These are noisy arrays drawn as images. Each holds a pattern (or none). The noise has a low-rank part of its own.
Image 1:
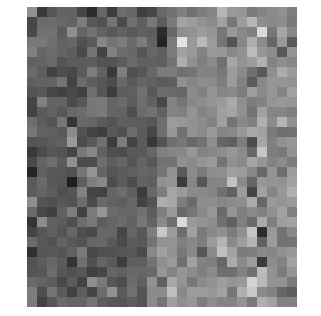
a sharp edge
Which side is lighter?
right
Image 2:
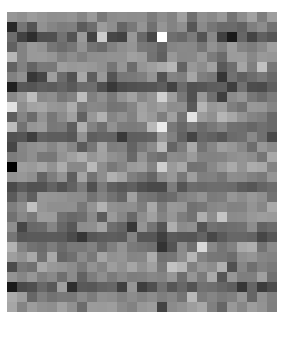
horizontal stripes
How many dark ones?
6
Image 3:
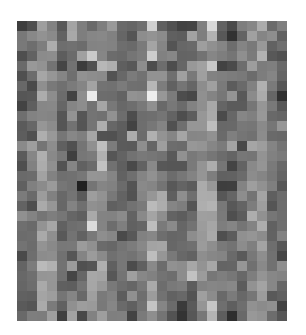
vertical stripes
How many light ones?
5
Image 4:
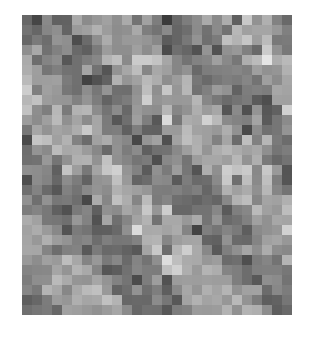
diagonal stripes
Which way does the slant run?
top left to bottom right
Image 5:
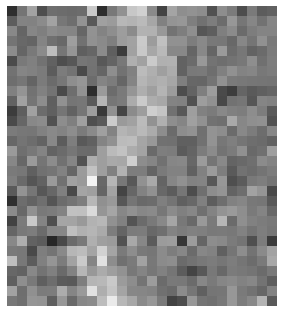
a wavy band
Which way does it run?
top to bottom
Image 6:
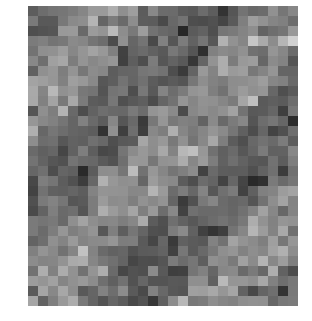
diagonal stripes
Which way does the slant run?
bottom left to top right
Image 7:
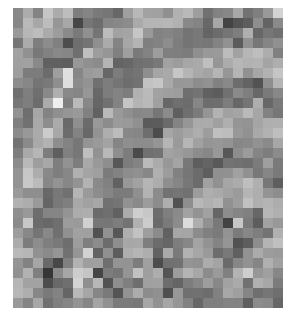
rings round one point
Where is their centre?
bottom right
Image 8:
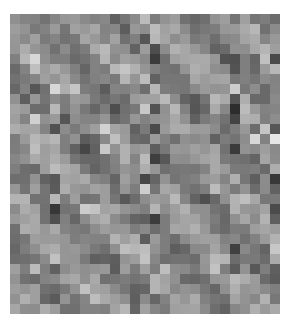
diagonal stripes
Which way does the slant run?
top left to bottom right
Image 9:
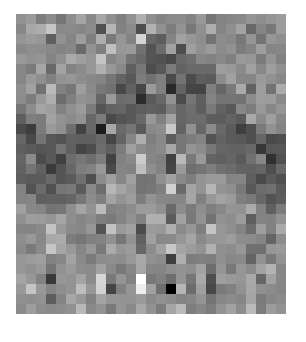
a wavy band
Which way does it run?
left to right
